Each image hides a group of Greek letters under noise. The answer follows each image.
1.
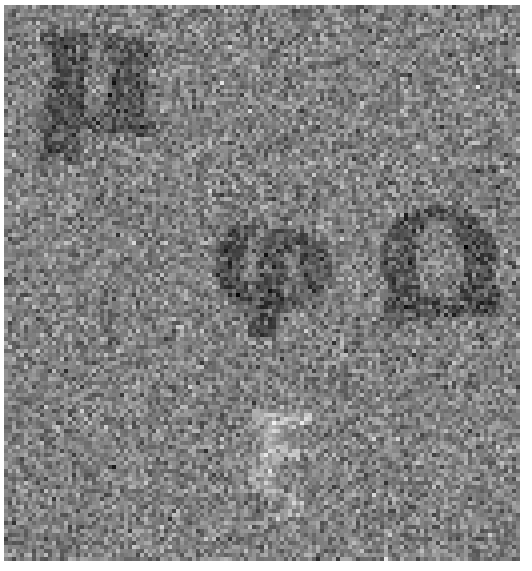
top left: dark mu; centre: dark phi; middle right: dark omega; bottom middle: light xi
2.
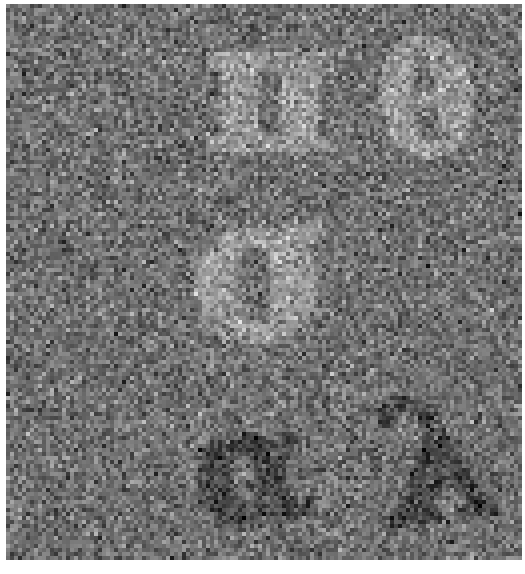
top middle: light pi; top right: light theta; centre: light sigma; bottom middle: dark alpha; bottom right: dark lambda
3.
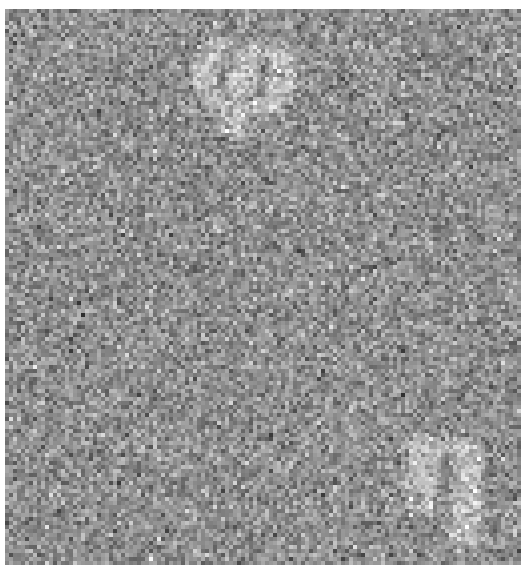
top middle: light phi; bottom right: light eta
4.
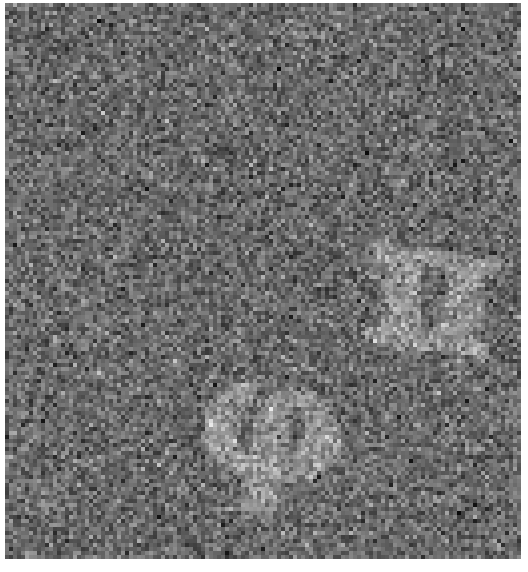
middle right: light pi; bottom middle: light phi
